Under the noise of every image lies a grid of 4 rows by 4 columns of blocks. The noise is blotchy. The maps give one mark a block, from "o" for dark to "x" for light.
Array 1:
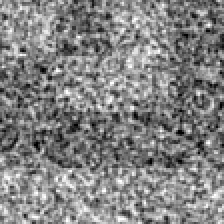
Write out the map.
x o x o
o x x o
o o o o
x x x x
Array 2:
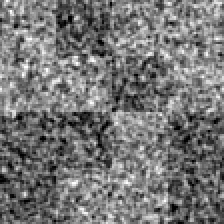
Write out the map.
x o x x
x x o x
o o x o
o x x o
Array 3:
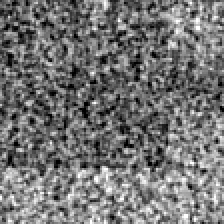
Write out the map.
o o o x
o o o o
o o o x
x x x x
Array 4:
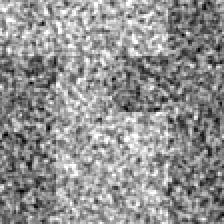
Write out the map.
x x x o
o x o o
o x x o
o x x o
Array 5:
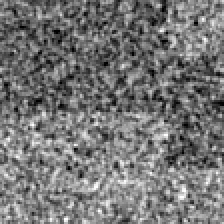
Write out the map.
o o o x
o o o o
x x x o
x x x x
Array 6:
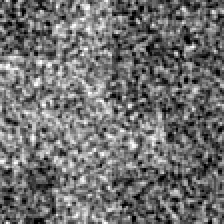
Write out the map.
o x o o
x x o o
x x x o
o x o o
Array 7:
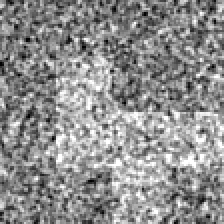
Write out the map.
o o o o
o x o o
o x x x
o o x o
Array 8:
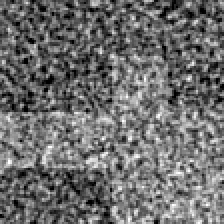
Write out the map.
o o o o
o o x o
x x x x
o o x x
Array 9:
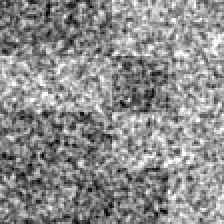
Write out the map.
o o x x
x x o x
o o x x
o o o x
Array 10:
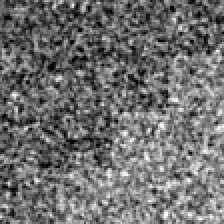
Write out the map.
o o o o
o o o x
o o x x
o x x x
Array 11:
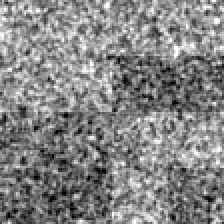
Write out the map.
x x x x
x x o o
o o x x
o o x o
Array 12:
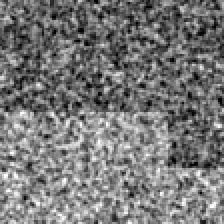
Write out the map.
o o o o
o o o o
x x x o
x x x x
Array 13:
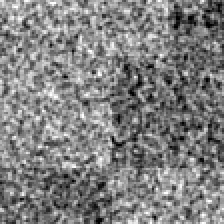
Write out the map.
x x x o
x x o o
x x o o
o o x x
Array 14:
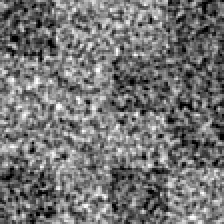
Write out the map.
o x x o
x x o o
x x x o
o x o x
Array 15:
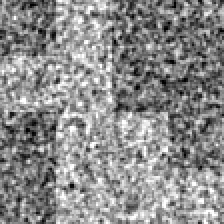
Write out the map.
o x o o
x x o o
o x x o
o x x x
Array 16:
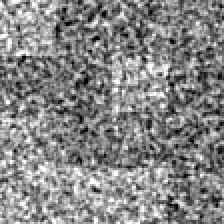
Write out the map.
x o o o
o o x o
x o o o
x x x o
